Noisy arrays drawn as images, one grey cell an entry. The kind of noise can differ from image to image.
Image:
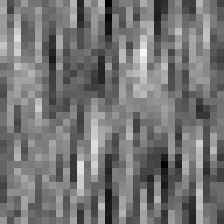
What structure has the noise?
streaked along the columns
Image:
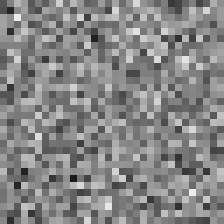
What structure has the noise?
independent entries
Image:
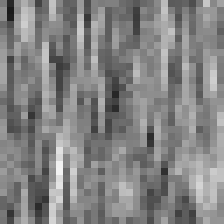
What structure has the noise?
streaked along the columns
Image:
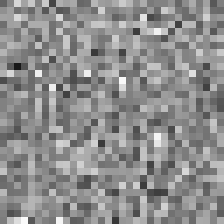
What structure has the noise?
low rank plus noise
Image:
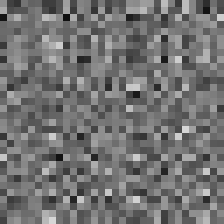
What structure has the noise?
low rank plus noise
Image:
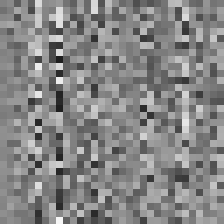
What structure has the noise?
columns of uneven size
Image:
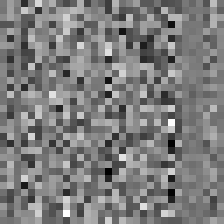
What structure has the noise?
columns of uneven size
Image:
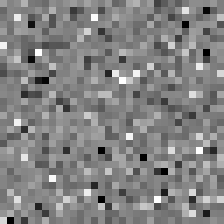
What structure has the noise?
heavy tails
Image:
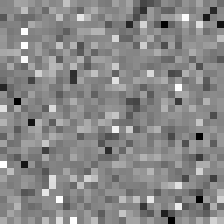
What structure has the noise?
heavy tails
